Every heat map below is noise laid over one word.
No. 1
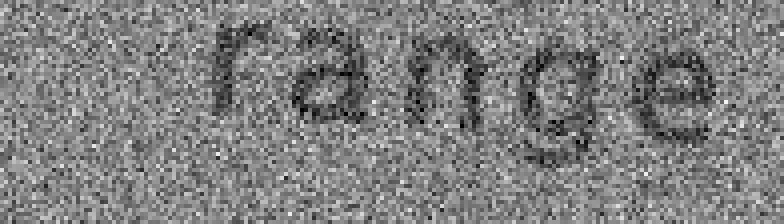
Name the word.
range
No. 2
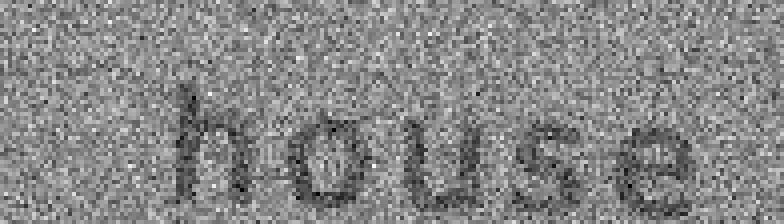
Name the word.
house
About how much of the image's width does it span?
two thirds
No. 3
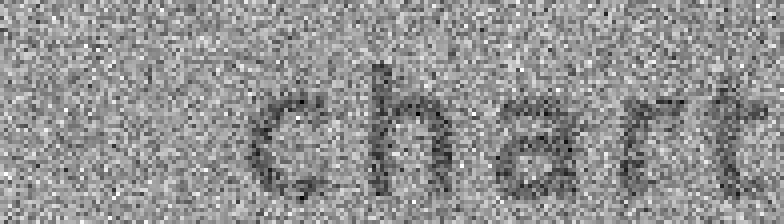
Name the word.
chart
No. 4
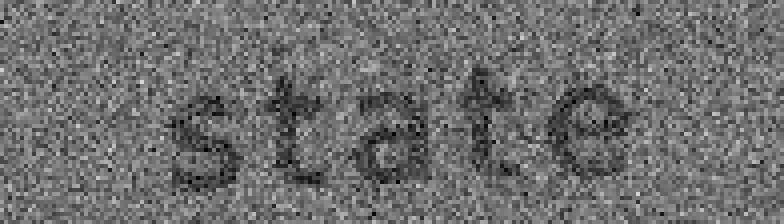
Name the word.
state
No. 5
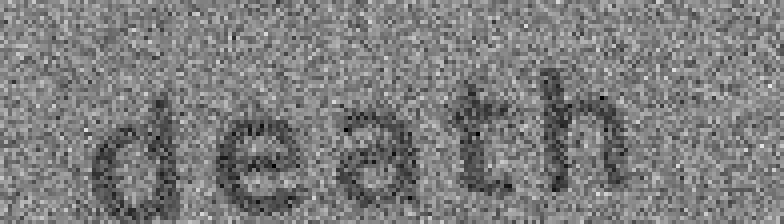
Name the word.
death
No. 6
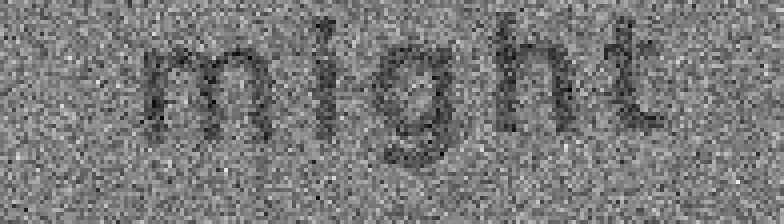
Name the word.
might
